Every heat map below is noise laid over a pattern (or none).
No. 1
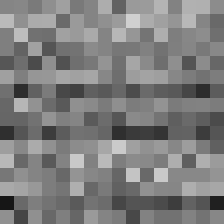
bands of rows
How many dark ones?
4
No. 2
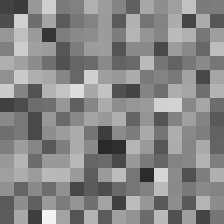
only noise
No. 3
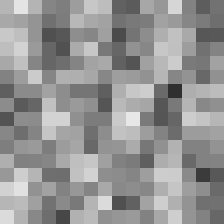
a checkerboard
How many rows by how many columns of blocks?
3 by 6
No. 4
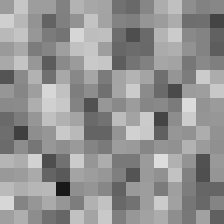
a checkerboard
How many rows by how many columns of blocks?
3 by 6
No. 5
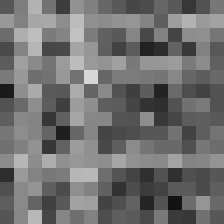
bands of rows crossing bands of columns
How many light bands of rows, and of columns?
3 and 2
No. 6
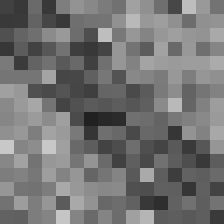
a diagonal band
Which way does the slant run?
top left to bottom right
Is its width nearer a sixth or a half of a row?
a half
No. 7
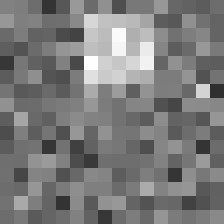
one block
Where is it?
top middle
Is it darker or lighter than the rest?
lighter
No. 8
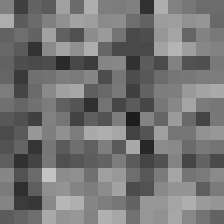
bands of rows crossing bands of columns
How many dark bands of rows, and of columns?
3 and 2
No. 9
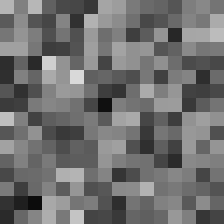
a checkerboard
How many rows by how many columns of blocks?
4 by 5
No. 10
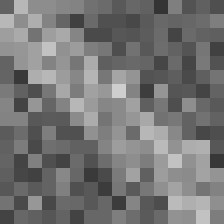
a diagonal band
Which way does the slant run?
top left to bottom right
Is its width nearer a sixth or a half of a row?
a half
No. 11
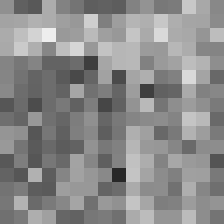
bands of rows crossing bands of columns
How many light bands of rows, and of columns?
1 and 2
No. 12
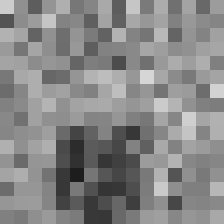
one block
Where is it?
bottom middle
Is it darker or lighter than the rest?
darker
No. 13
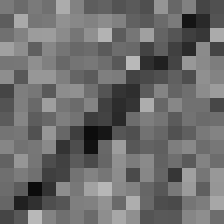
a diagonal band
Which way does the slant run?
bottom left to top right
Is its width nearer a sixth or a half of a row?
a sixth
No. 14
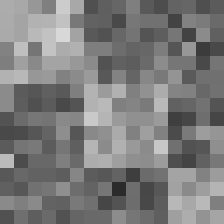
blocks along the diagonal
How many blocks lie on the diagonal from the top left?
3
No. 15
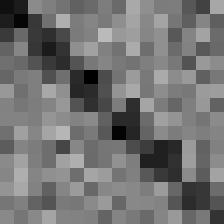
blocks along the diagonal
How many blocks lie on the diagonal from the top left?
7
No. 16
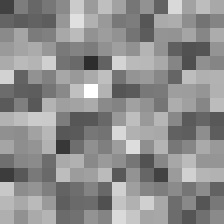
a checkerboard
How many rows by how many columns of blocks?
6 by 4
